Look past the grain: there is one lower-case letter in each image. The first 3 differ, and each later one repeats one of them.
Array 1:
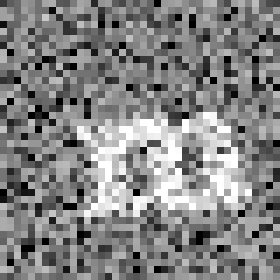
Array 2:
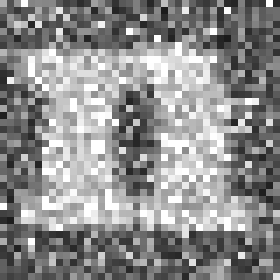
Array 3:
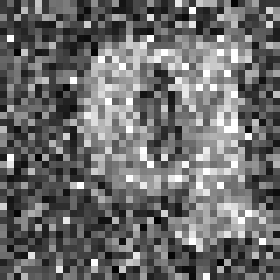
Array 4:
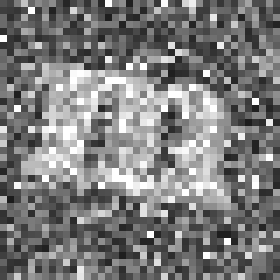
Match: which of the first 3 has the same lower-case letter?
1
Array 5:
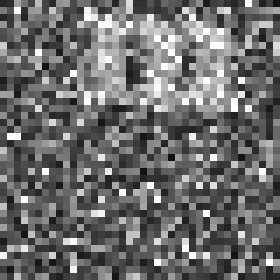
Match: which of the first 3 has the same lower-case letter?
1
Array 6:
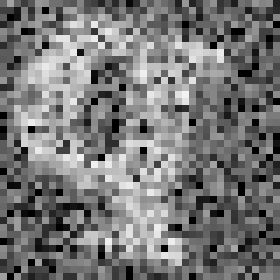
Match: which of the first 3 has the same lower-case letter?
3
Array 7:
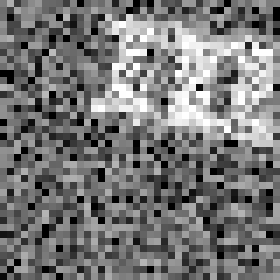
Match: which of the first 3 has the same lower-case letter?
1
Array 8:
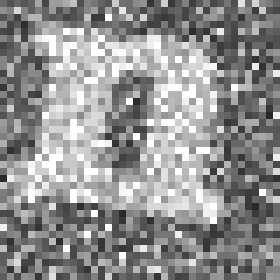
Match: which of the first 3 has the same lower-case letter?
2
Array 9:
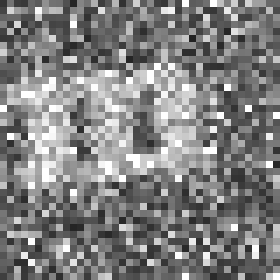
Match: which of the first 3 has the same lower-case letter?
1
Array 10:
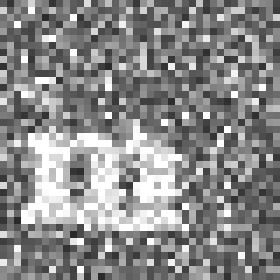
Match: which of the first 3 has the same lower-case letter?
1
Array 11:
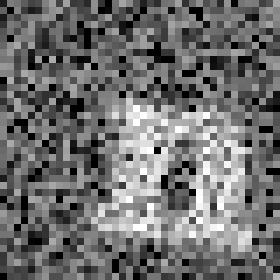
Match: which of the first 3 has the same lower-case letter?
2
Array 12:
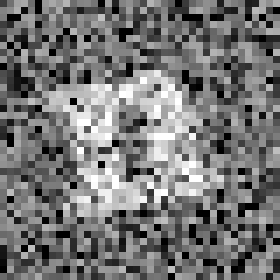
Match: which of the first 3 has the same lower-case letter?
2
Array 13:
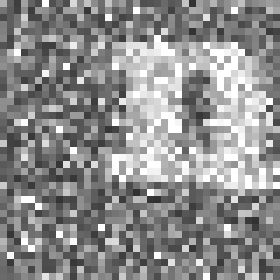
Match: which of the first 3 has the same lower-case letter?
2
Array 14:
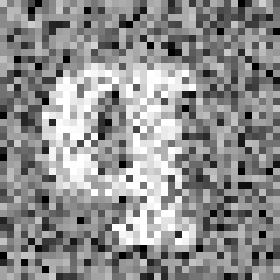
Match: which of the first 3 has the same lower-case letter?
3
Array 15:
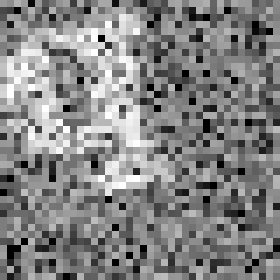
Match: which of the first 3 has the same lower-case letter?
3
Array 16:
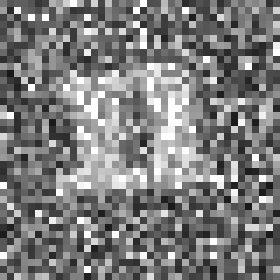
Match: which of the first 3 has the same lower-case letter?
2
